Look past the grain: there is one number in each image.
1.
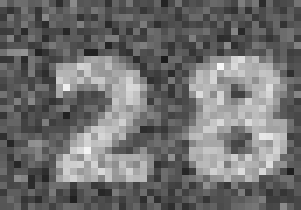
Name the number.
28
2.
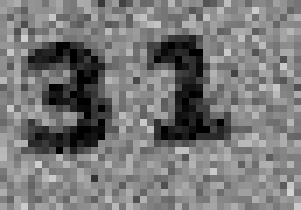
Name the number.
31
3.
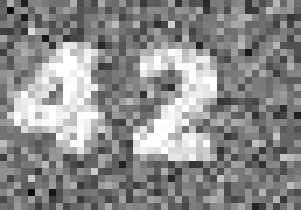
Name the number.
42
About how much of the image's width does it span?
two thirds
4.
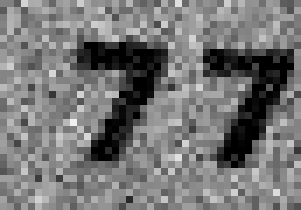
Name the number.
77
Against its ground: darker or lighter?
darker
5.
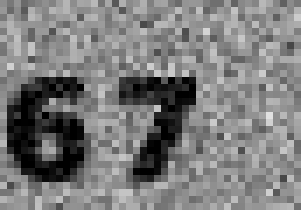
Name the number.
67
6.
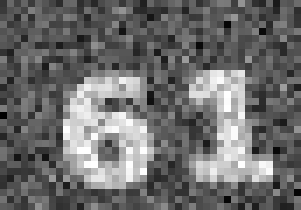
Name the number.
61
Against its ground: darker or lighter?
lighter
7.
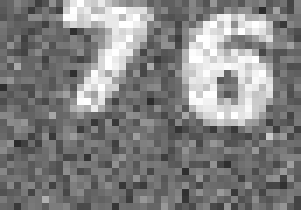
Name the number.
76
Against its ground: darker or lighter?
lighter
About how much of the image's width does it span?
two thirds
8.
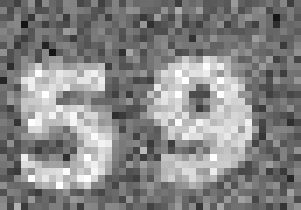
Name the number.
59
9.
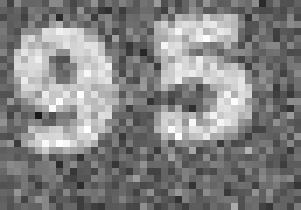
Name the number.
95
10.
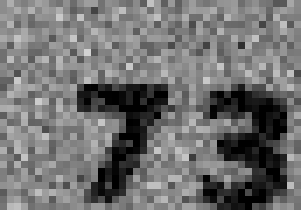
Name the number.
73
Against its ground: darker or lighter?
darker
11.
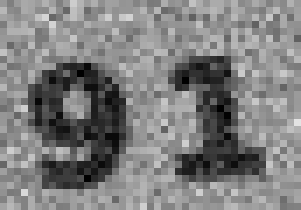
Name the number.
91
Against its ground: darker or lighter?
darker
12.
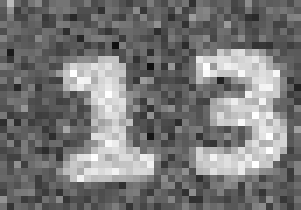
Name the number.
13
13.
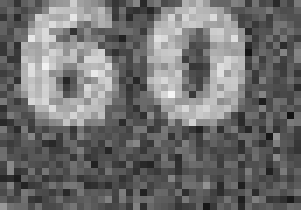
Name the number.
60
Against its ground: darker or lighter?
lighter
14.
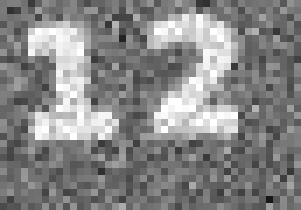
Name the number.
12
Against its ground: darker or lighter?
lighter
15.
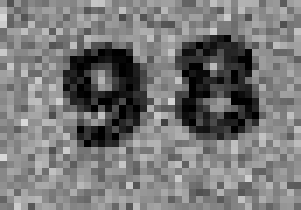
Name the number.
98
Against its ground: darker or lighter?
darker
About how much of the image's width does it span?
two thirds
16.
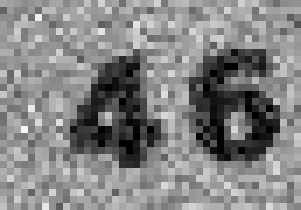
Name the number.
46
